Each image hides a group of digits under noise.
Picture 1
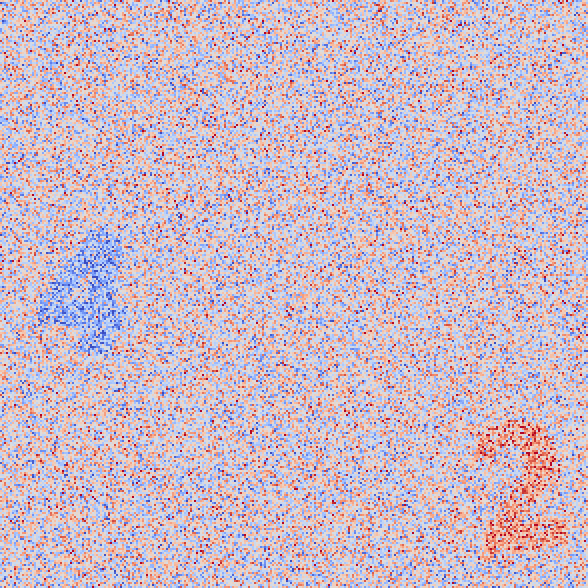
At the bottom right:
2
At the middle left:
4
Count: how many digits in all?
2
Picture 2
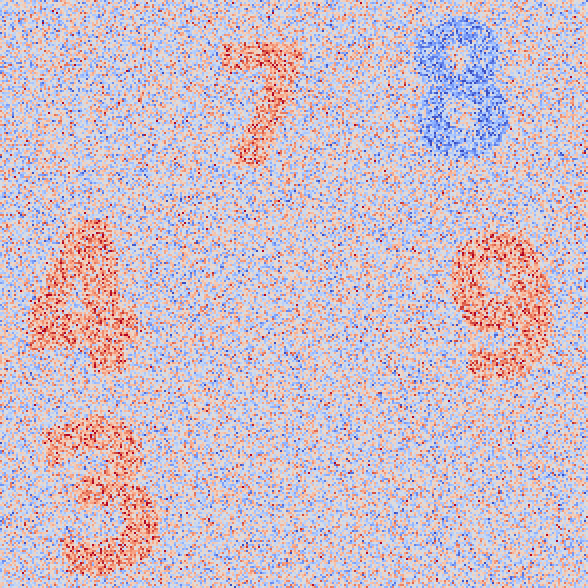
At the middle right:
9
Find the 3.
bottom left
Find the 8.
top right
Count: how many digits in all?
5
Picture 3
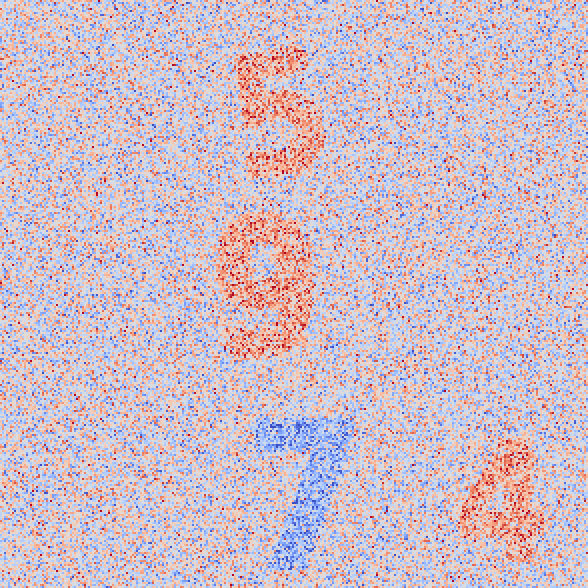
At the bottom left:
nothing
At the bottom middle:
7
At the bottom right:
4
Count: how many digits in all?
4
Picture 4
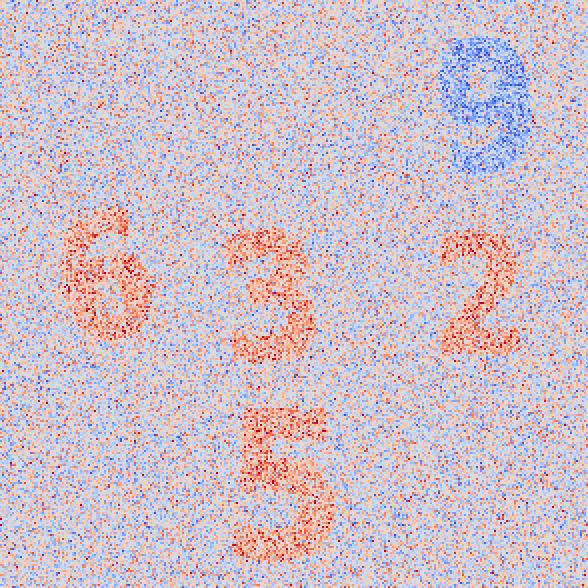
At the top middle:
nothing
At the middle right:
2
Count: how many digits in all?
5
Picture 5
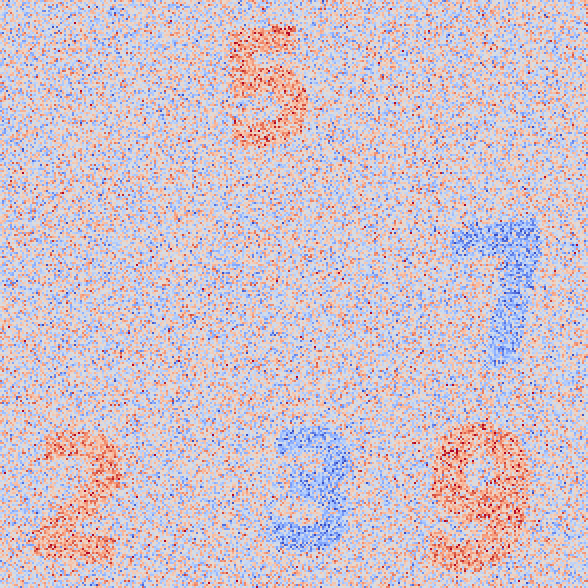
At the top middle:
5
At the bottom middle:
3
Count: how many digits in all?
5
